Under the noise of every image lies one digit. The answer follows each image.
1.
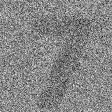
dark 7
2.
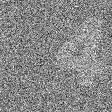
light 4
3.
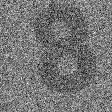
dark 8
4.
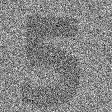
dark 5
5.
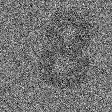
dark 8
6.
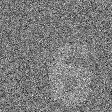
light 6
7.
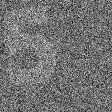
light 5
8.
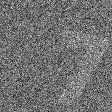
light 7
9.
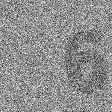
dark 6
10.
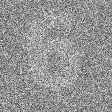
light 6
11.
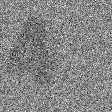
dark 4
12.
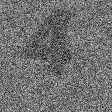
dark 4
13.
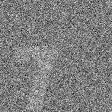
light 7
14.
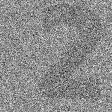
dark 2
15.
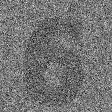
dark 6
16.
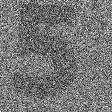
dark 5
